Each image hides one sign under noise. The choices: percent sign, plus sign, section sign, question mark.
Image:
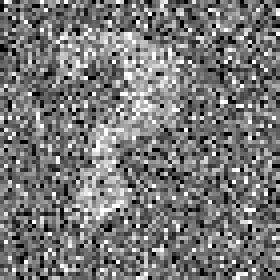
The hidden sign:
question mark
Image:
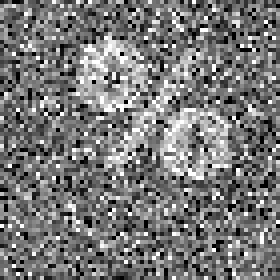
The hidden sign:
percent sign
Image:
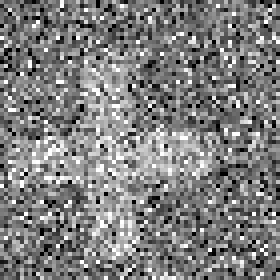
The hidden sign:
plus sign
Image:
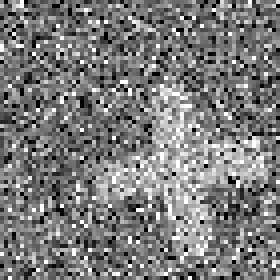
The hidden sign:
plus sign
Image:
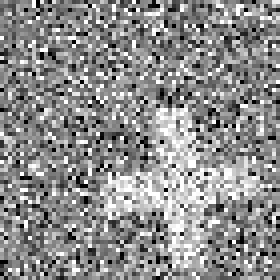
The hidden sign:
plus sign
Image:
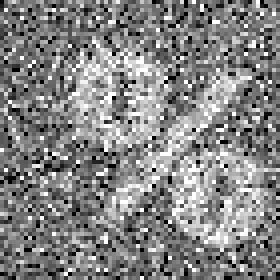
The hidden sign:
percent sign
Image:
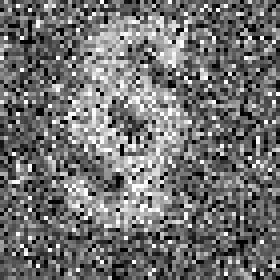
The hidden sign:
section sign
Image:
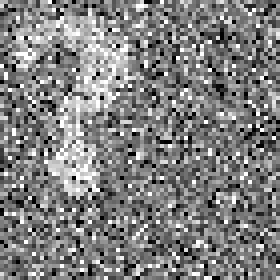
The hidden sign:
question mark
